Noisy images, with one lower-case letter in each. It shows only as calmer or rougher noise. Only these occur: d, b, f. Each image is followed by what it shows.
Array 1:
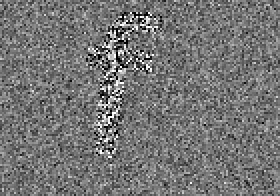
f
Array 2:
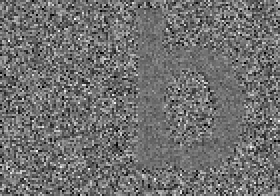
b
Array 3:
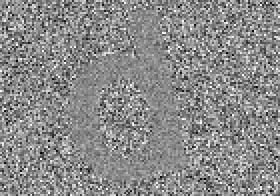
d
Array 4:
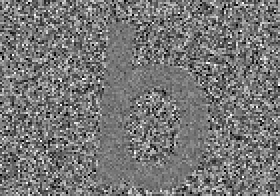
b
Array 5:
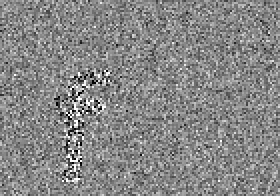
f
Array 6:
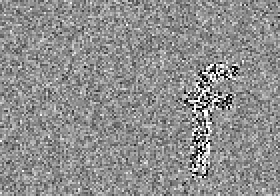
f
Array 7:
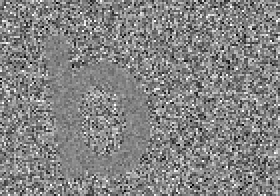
b
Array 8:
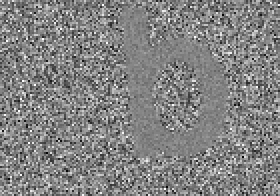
b
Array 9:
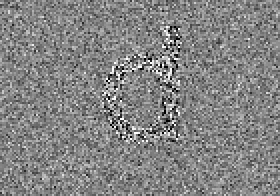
d
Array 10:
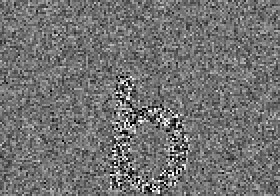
b
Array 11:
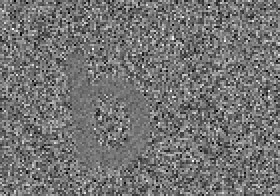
b
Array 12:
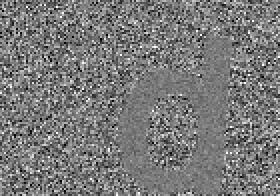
d
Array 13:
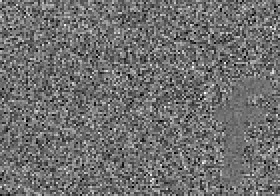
f
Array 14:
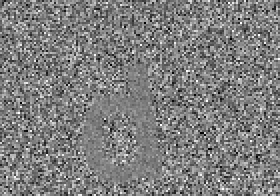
d
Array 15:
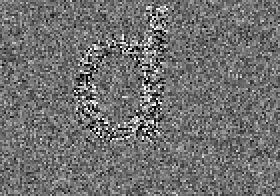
d
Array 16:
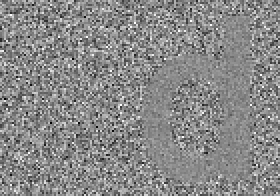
d
